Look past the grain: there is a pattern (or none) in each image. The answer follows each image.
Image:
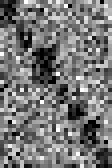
blocks along the diagonal
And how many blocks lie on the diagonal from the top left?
7
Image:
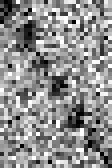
blocks along the diagonal
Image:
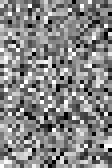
only noise
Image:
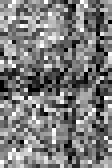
bands of rows crossing bands of columns
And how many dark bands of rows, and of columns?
1 and 2
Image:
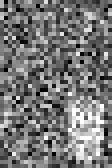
one block
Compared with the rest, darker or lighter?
lighter
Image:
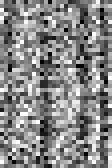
bands of columns
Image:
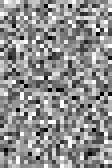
only noise
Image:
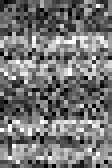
bands of rows
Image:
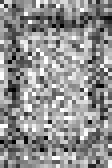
bands of rows crossing bands of columns
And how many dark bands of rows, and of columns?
2 and 2
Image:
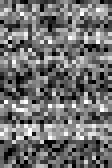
bands of rows
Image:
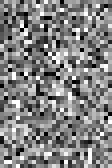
only noise
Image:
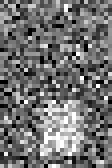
one block
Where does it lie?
bottom middle
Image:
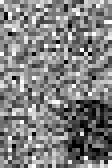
one block
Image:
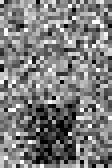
one block
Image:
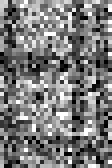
bands of rows crossing bands of columns
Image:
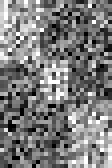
blocks along the diagonal
